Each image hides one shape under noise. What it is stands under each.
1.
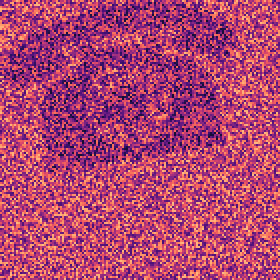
telephone
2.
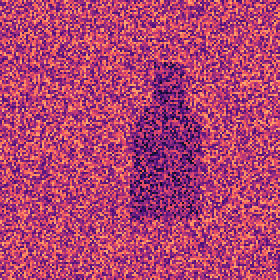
bottle
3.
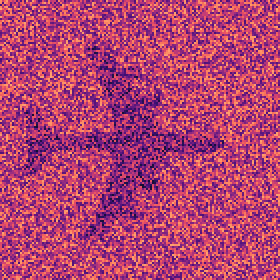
airplane
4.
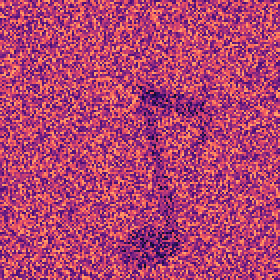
musical note
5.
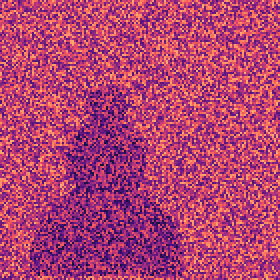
chess pawn
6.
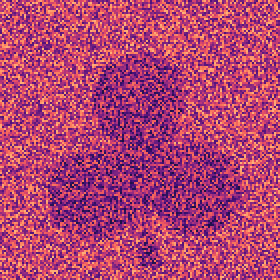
club
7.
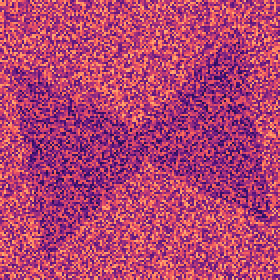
bow tie
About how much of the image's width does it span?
nearly all
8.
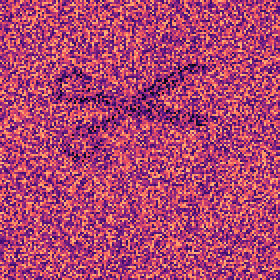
pair of scissors
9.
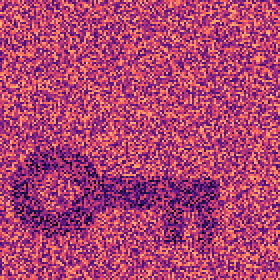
key
